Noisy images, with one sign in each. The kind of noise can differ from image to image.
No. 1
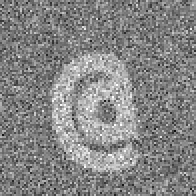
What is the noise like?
independent entries
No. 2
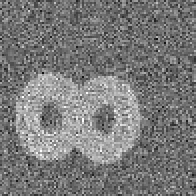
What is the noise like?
low rank plus noise
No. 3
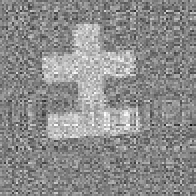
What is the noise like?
low rank plus noise
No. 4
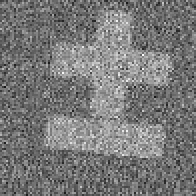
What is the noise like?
low rank plus noise
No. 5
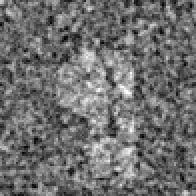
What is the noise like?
blotchy
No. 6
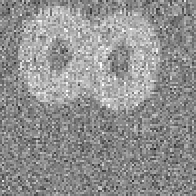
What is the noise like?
low rank plus noise
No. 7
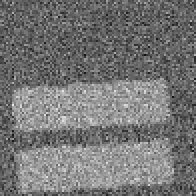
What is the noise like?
low rank plus noise
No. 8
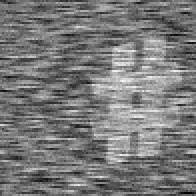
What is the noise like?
streaked along the rows
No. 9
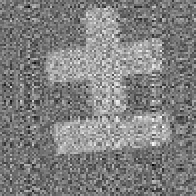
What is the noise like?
low rank plus noise
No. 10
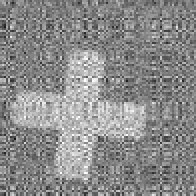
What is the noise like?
low rank plus noise
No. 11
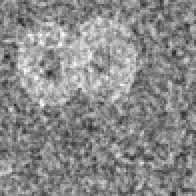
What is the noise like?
blotchy
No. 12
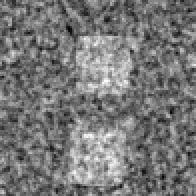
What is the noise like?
blotchy
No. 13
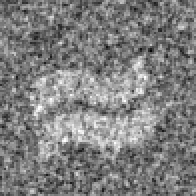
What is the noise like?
blotchy
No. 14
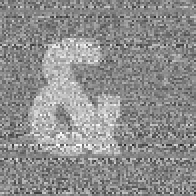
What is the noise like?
rows of uneven size
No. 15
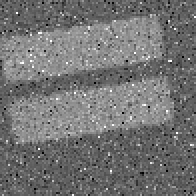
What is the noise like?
heavy tails
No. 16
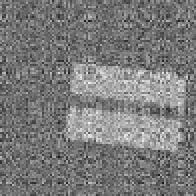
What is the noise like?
low rank plus noise
